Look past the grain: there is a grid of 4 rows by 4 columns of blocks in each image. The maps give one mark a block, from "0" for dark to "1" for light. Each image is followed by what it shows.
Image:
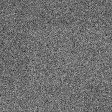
0 0 0 0
0 1 1 1
0 1 1 1
1 1 1 0
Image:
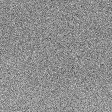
0 0 0 0
0 0 0 0
1 0 0 0
1 1 1 1
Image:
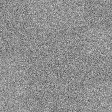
0 1 1 0
0 0 0 1
1 0 0 0
1 0 0 1
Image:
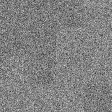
0 0 0 1
0 0 1 1
1 0 1 1
1 1 1 0
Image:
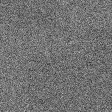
0 0 1 1
1 1 1 0
1 0 0 0
1 0 0 0
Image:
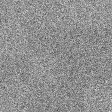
1 1 1 1
1 0 0 0
0 1 0 0
1 0 0 1
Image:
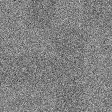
1 0 1 0
1 1 0 1
0 0 0 1
1 1 0 1
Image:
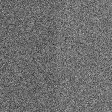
0 0 1 1
0 0 1 1
0 0 1 1
0 0 1 1
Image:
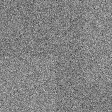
0 0 0 1
0 0 0 1
1 1 0 1
1 1 0 0
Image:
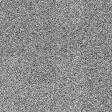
0 0 1 0
0 0 0 0
1 0 1 0
1 1 1 0
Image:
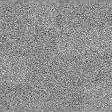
0 1 0 0
0 0 1 1
1 0 0 0
0 0 0 1
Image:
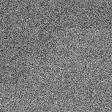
0 0 0 0
0 0 1 1
0 1 1 1
1 1 1 1
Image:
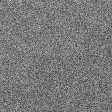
1 1 1 1
1 1 1 0
1 0 0 0
0 0 0 0
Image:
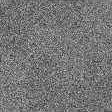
0 0 0 1
0 1 1 1
1 0 1 0
1 0 0 0
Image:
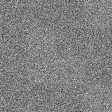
0 0 0 1
0 1 0 0
0 1 1 0
0 0 0 1
